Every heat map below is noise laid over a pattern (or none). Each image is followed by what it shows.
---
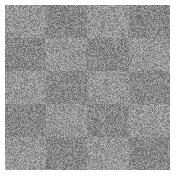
a checkerboard
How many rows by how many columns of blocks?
5 by 4
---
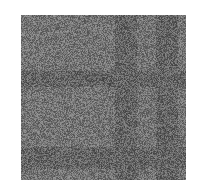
bands of rows crossing bands of columns
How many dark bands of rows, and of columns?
2 and 2
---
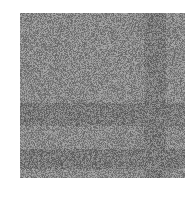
bands of rows crossing bands of columns
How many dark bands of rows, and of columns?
2 and 1
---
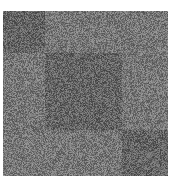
blocks along the diagonal
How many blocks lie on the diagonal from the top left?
3
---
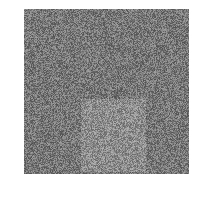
one block
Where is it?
bottom middle
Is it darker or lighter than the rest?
lighter
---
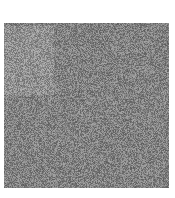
one block
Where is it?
top left
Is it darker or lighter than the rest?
lighter
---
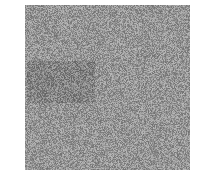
one block
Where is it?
middle left
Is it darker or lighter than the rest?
darker
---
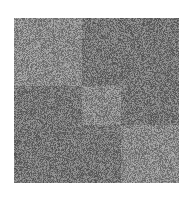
blocks along the diagonal
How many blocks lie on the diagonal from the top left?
3
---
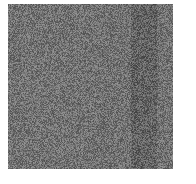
one band of columns
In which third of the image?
right
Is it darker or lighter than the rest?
darker
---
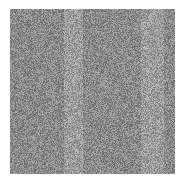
bands of columns
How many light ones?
2
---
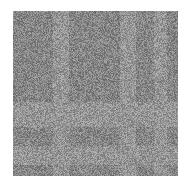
bands of rows crossing bands of columns
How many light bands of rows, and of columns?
2 and 3
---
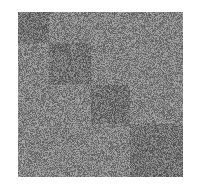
blocks along the diagonal
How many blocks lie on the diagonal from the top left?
4
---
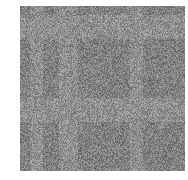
bands of rows crossing bands of columns
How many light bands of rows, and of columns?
2 and 3
